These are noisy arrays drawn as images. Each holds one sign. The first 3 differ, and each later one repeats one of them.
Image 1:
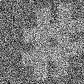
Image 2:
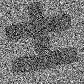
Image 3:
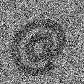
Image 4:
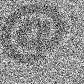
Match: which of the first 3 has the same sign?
3
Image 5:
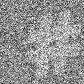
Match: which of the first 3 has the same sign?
1
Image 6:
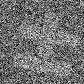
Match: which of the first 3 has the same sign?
2
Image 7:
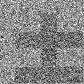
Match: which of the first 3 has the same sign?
2
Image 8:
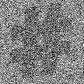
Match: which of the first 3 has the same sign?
1
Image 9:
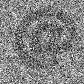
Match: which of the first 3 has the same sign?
3
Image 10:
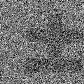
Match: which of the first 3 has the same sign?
2
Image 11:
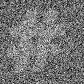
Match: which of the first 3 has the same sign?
1
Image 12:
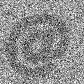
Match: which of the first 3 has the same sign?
3
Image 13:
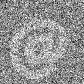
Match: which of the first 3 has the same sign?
3
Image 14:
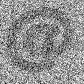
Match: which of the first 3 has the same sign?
3
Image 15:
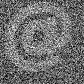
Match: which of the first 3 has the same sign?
3
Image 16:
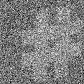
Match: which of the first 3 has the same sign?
1
